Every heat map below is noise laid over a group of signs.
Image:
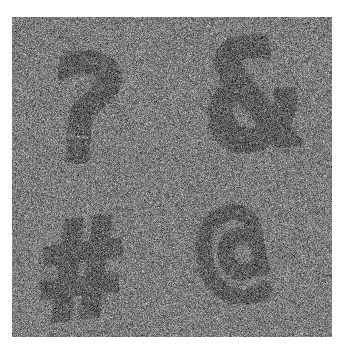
top left: question mark; top right: ampersand; bottom left: hash sign; bottom right: at sign
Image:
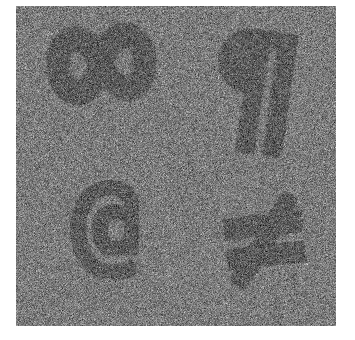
top left: infinity sign; top right: pilcrow; bottom left: at sign; bottom right: not-equal sign
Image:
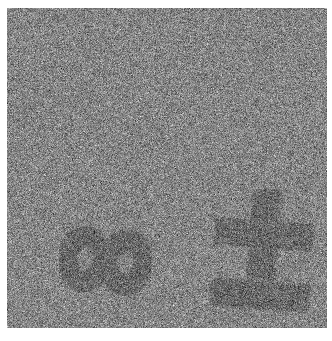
bottom left: infinity sign; bottom right: plus-minus sign
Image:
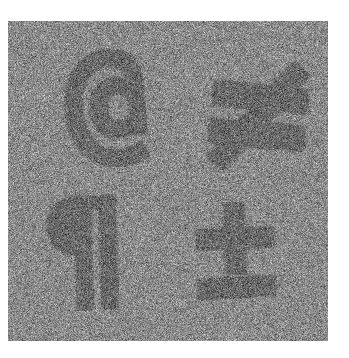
top left: at sign; top right: not-equal sign; bottom left: pilcrow; bottom right: plus-minus sign
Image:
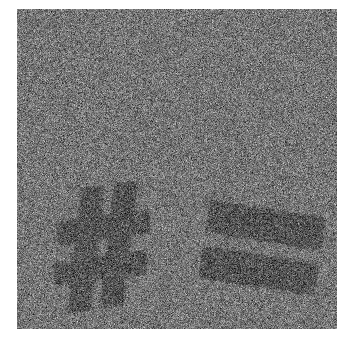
bottom left: hash sign; bottom right: equals sign
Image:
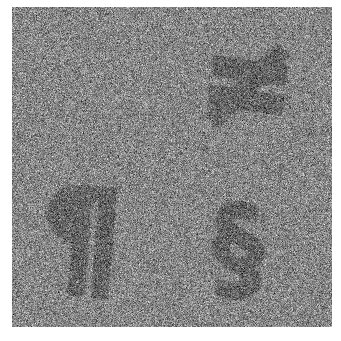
top right: not-equal sign; bottom left: pilcrow; bottom right: section sign
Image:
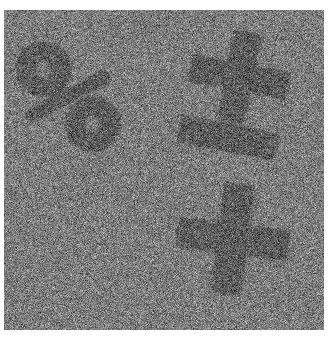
top left: percent sign; top right: plus-minus sign; bottom right: plus sign
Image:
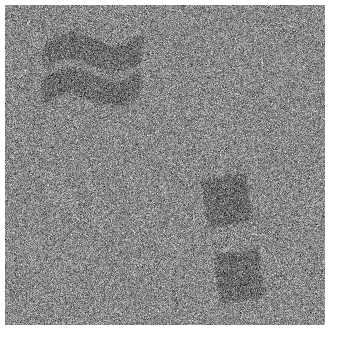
top left: approximately sign; bottom right: colon
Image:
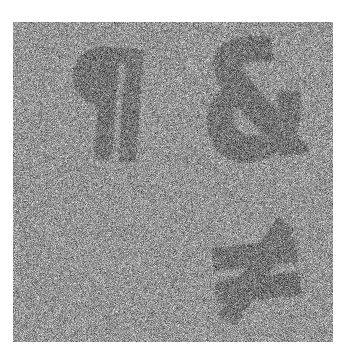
top left: pilcrow; top right: ampersand; bottom right: not-equal sign
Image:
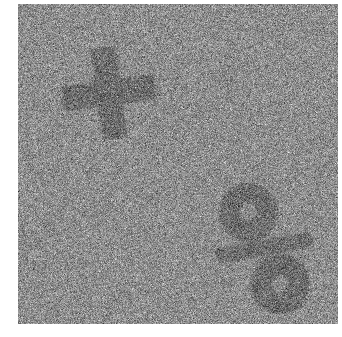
top left: plus sign; bottom right: percent sign
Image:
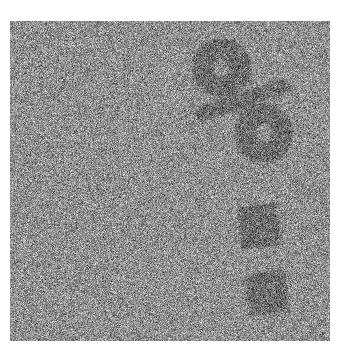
top right: percent sign; bottom right: colon
